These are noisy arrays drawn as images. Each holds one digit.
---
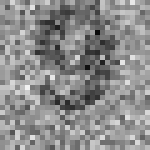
9
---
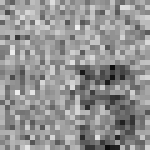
5
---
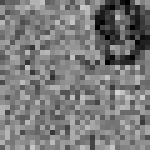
9
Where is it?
top right
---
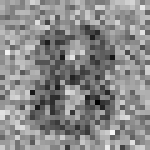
8
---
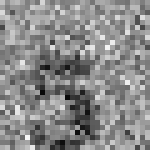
5
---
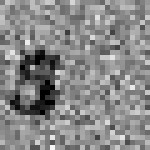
5
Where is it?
middle left
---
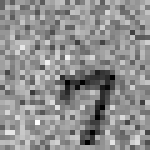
7
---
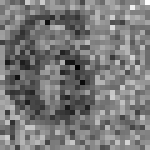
6
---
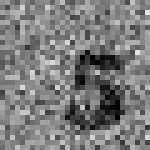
5
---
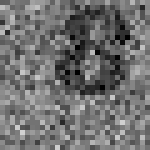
8
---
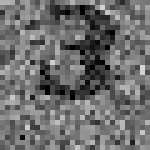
3
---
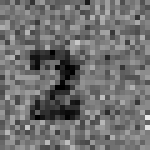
2
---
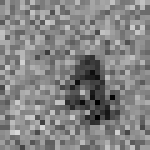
4
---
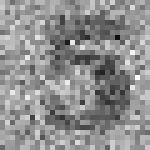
5
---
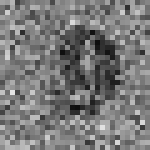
9
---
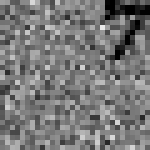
7
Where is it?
top right
